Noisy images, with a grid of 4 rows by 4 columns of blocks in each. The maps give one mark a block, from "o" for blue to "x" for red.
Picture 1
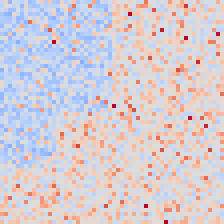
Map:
o o x x
o o x x
o x x x
x x x x
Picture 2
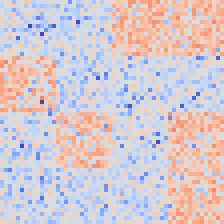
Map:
o o x x
x o o o
o x o x
o o o x
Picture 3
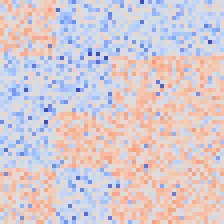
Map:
x o o o
o o x x
o x x x
x o x x
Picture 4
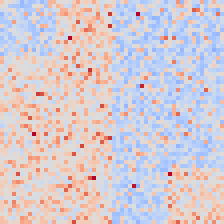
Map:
o x o o
x x o o
x x o o
x x o x
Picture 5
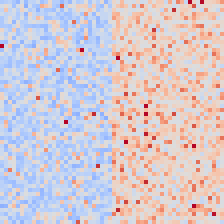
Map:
o o x x
o o x x
o o x x
o o x x
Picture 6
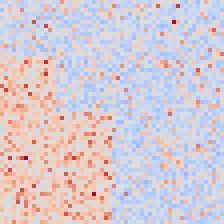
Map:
o o o o
x o o o
x x o o
x x o o
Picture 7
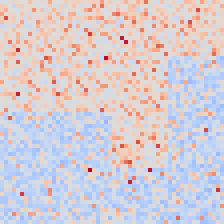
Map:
x x x x
x x x o
o o x o
o o o o
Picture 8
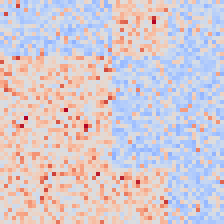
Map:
o o x o
x x o o
x x o o
x x x o
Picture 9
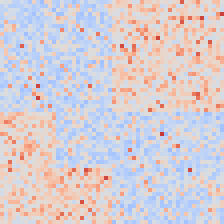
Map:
o o x x
o o x x
x o o o
x x o o
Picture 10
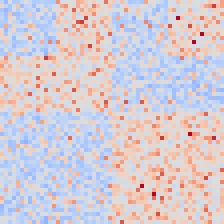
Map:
o x o x
x x o o
o o x x
o o x x
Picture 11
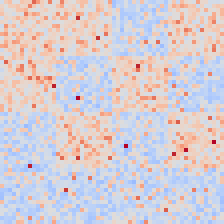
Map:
x x o x
x o x o
o x o x
o o o o
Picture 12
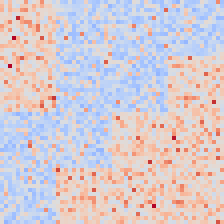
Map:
x o o o
x o o x
o o x x
o x x x
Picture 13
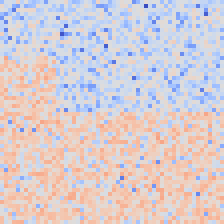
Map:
o o o o
x o o o
x x x x
x x x x
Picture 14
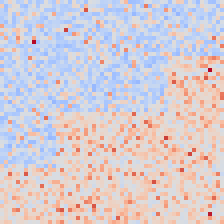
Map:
o o o o
o o o x
o x x x
x x x x
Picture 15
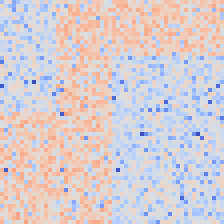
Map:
o x x x
o x o o
x x o o
x x o o
